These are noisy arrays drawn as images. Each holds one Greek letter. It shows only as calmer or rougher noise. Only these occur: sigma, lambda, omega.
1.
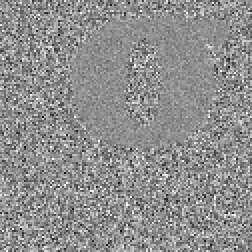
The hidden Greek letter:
sigma
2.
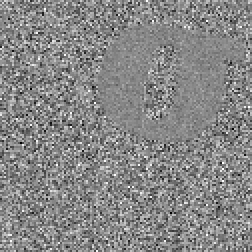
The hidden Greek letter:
sigma
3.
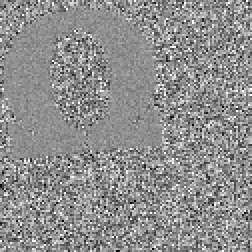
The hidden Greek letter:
omega
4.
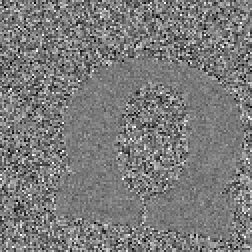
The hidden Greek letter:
omega
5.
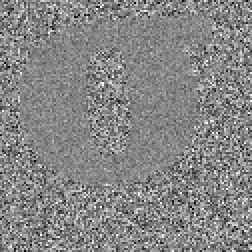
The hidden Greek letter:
sigma
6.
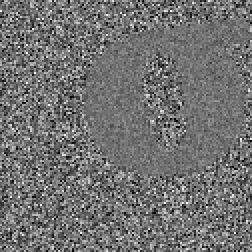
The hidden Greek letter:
sigma
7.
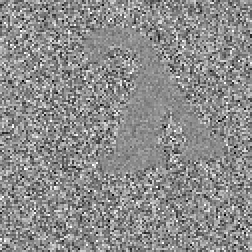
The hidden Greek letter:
lambda
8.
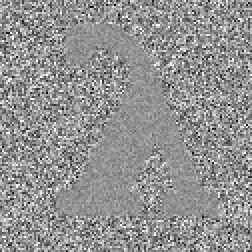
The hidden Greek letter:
lambda
